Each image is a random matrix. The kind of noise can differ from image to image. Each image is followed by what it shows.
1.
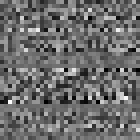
rows of uneven size
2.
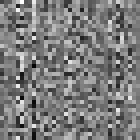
columns of uneven size
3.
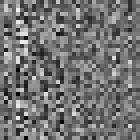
columns of uneven size
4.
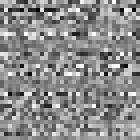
rows of uneven size
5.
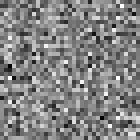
independent entries
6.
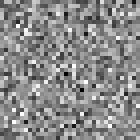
independent entries
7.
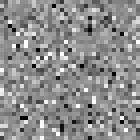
heavy tails
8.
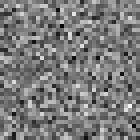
independent entries
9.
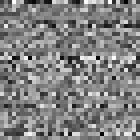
rows of uneven size
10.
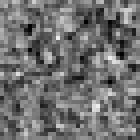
blotchy
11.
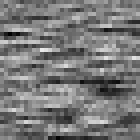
streaked along the rows
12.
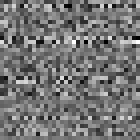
rows of uneven size
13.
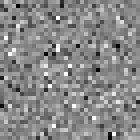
heavy tails
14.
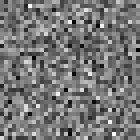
independent entries
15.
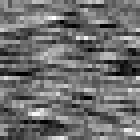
streaked along the rows
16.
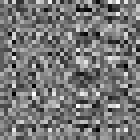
low rank plus noise
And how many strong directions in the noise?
two
